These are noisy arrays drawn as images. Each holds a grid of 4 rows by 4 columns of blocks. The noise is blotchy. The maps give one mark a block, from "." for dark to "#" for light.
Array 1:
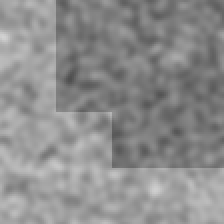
# . . .
# . . .
# # . .
# # # #
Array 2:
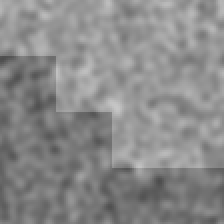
# # # #
. # # #
. . # #
. . . .
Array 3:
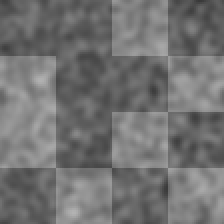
. . # .
# . . #
# . # .
. # . #
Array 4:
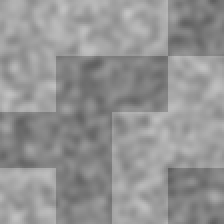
# # # .
# . . #
. . # #
# . # .
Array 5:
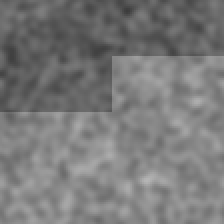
. . . .
. . # #
# # # #
# # # #
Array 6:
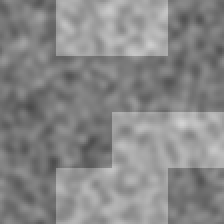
. # # .
. . . .
. . # #
. # # .
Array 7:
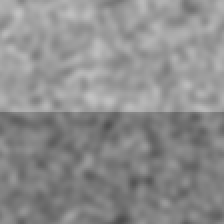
# # # #
# # # #
. . . .
. . . .
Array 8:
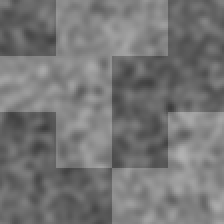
. # # .
# # . .
. # . #
. . # #
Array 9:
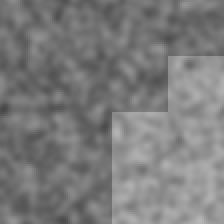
. . . .
. . . #
. . # #
. . # #
